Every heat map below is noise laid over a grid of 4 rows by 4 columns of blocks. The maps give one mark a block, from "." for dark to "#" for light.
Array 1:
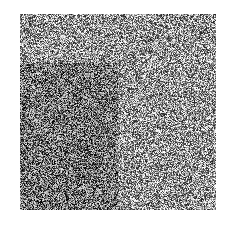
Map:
# # # #
. . # #
. . # #
. . # #
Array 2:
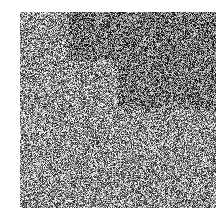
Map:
# . . .
# # . .
# # # #
# # # #
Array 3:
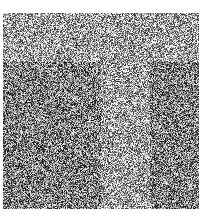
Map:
# # # #
. . # .
. . # .
. . # .
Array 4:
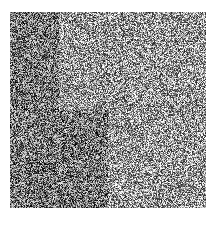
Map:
. # # #
. # # #
. . # #
. . # #
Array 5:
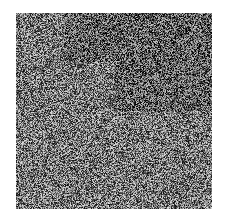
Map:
# . . .
# # . .
# # # #
# # # #
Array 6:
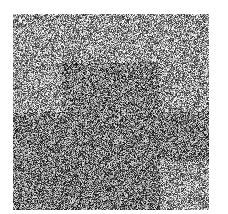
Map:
# # # #
# . . #
. . . .
. . . #
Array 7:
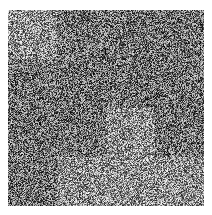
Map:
# . . .
. . . .
. . # .
. # # #
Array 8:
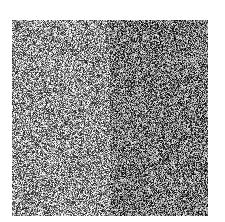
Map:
# # . .
# # . .
# # . .
# # . .
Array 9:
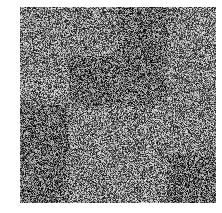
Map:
# # . #
# . . #
. # # #
. # # .
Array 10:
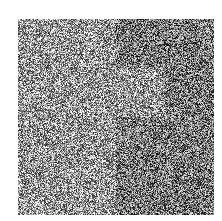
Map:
# # . .
# # # .
# # . .
# # . .
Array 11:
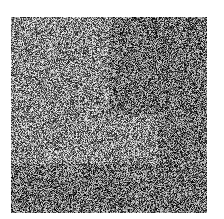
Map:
# # . .
# # . .
# # # .
. . . .
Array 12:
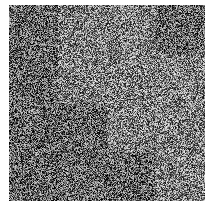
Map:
. # # .
. # # #
. . # #
. . . #
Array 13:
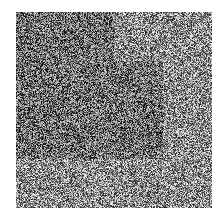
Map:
. . # #
. . . #
. . . #
# # # #
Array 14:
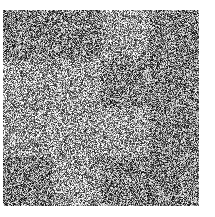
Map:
. . # .
# # . .
# # # .
. # . .
